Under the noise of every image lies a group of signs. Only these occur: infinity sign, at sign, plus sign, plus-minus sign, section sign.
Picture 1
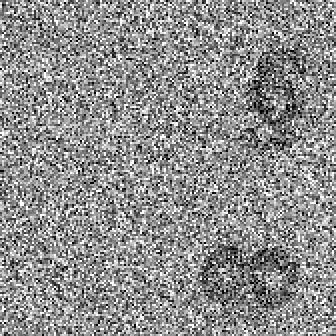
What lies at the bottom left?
nothing
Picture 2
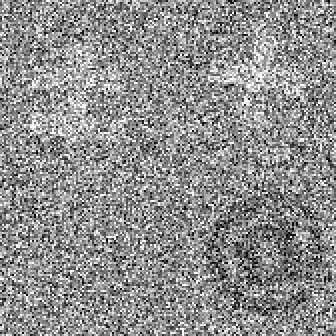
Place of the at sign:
bottom right
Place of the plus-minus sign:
top left
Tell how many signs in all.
3
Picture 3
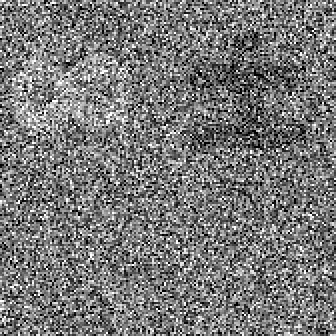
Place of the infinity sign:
top left
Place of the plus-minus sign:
top right
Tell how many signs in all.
2
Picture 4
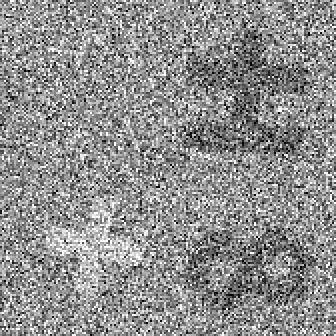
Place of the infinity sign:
bottom right
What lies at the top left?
nothing
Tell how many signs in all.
3
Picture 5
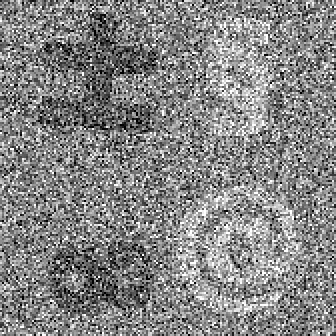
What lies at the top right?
section sign
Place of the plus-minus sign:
top left
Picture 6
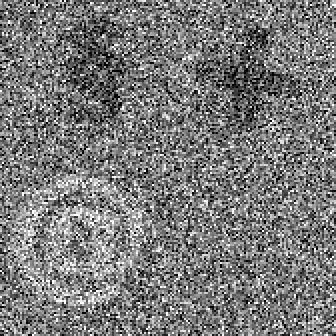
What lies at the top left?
section sign
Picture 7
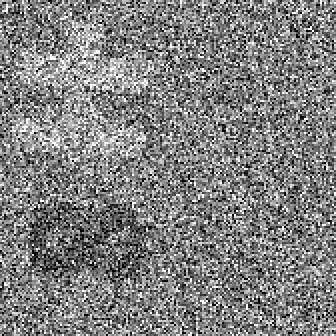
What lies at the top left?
plus-minus sign
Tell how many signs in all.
2
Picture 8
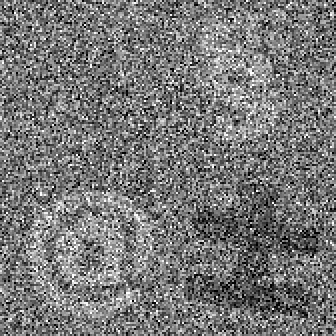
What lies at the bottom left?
at sign
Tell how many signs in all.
3
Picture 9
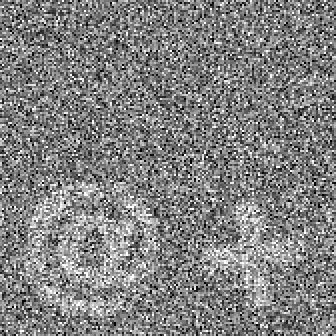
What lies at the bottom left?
at sign
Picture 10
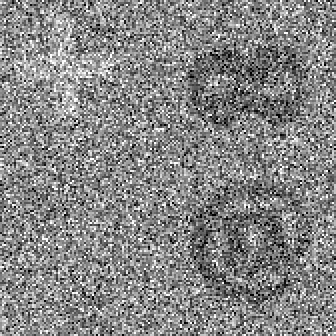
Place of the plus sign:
top left
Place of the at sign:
bottom right
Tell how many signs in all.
3
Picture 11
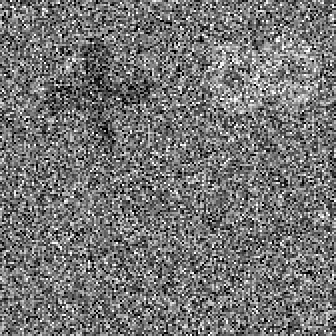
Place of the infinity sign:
top right
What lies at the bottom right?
nothing
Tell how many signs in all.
2
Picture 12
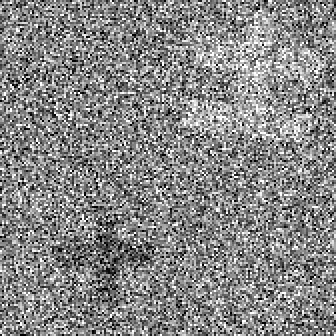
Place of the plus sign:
bottom left
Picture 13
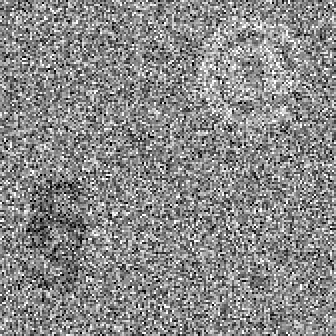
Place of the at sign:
top right
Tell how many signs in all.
2
